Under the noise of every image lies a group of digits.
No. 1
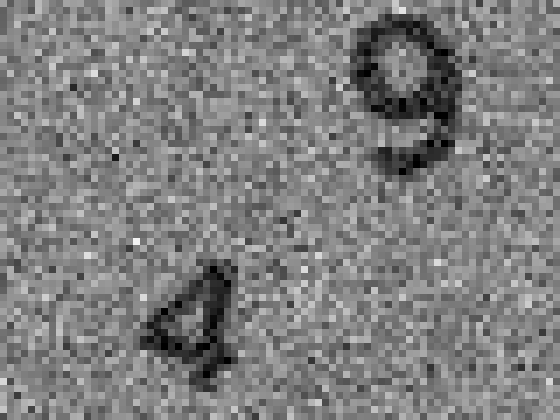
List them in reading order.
top right: dark 9; bottom left: dark 4
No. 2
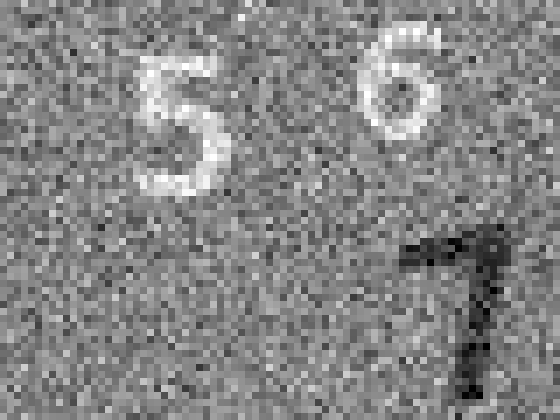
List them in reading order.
top left: light 5; top right: light 6; bottom right: dark 7
